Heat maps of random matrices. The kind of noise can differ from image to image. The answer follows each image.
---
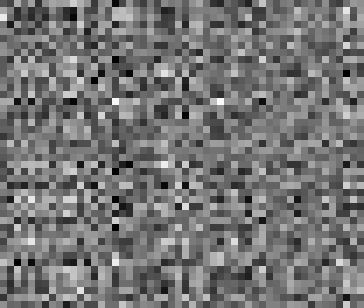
low rank plus noise
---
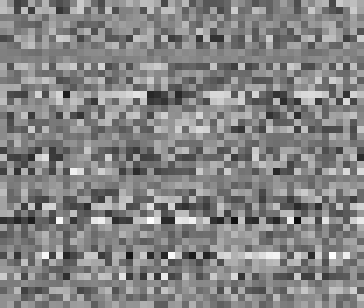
rows of uneven size
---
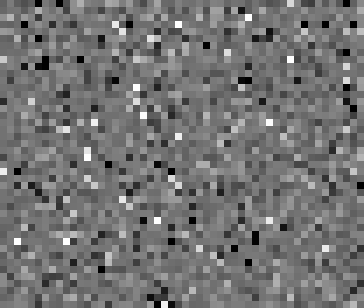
heavy tails
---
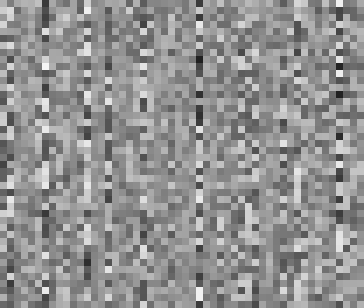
columns of uneven size
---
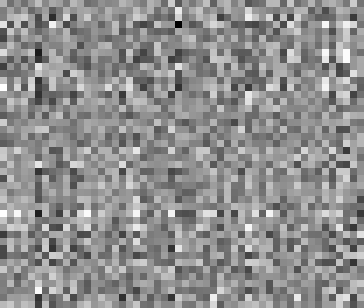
low rank plus noise
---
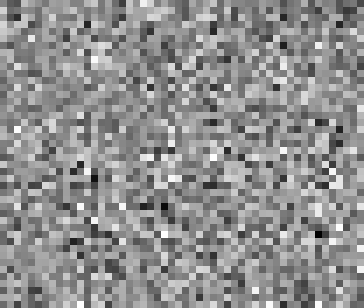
low rank plus noise
